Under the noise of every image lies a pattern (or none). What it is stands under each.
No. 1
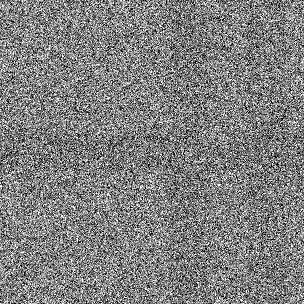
bands of rows crossing bands of columns
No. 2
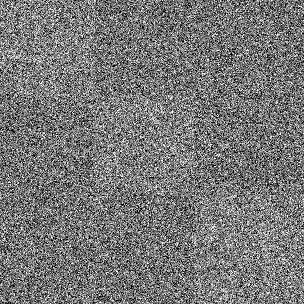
blocks along the diagonal
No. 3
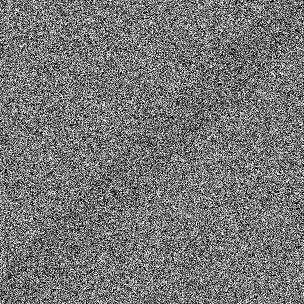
a diagonal band
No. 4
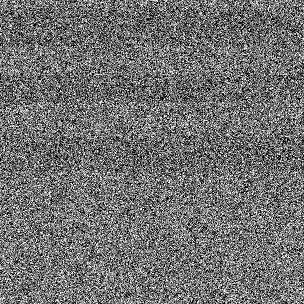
bands of rows
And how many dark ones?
3
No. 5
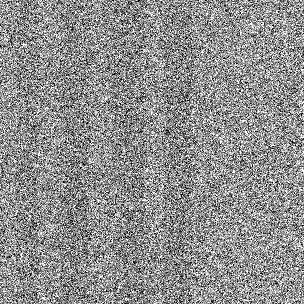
bands of columns
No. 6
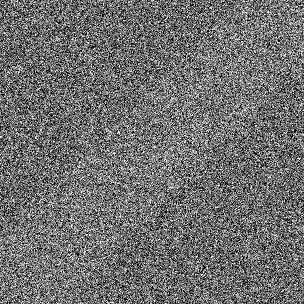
a diagonal band
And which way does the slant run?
bottom left to top right
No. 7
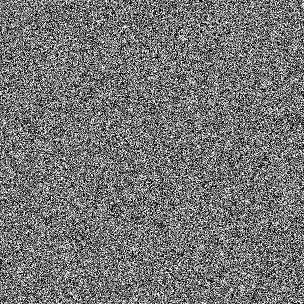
only noise
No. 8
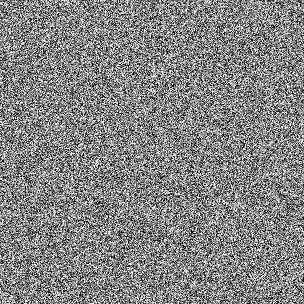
only noise
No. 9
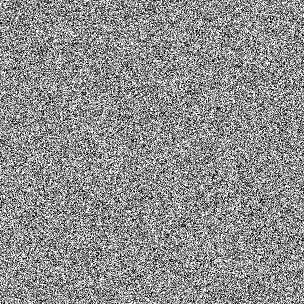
only noise
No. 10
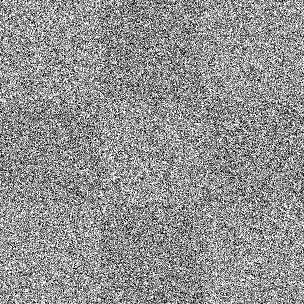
a checkerboard
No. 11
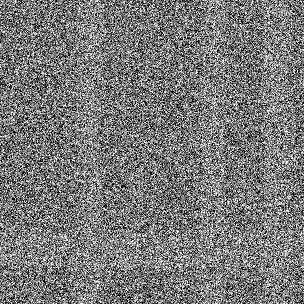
bands of rows crossing bands of columns
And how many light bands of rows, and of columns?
1 and 3
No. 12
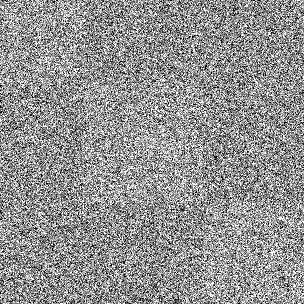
blocks along the diagonal
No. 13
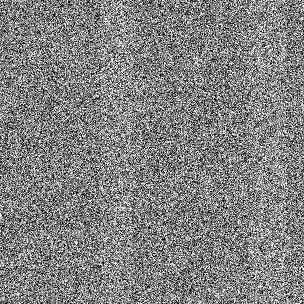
bands of columns
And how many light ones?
2
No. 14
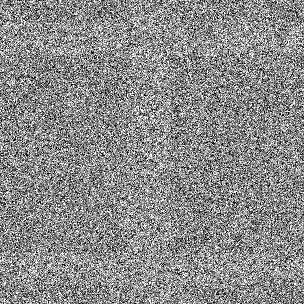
bands of rows crossing bands of columns
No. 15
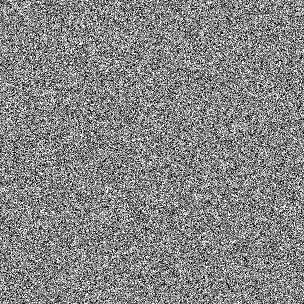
only noise
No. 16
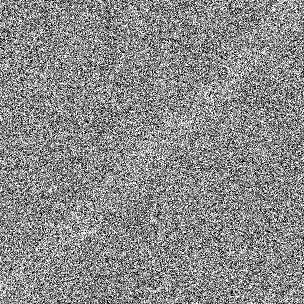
a diagonal band
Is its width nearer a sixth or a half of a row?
a sixth
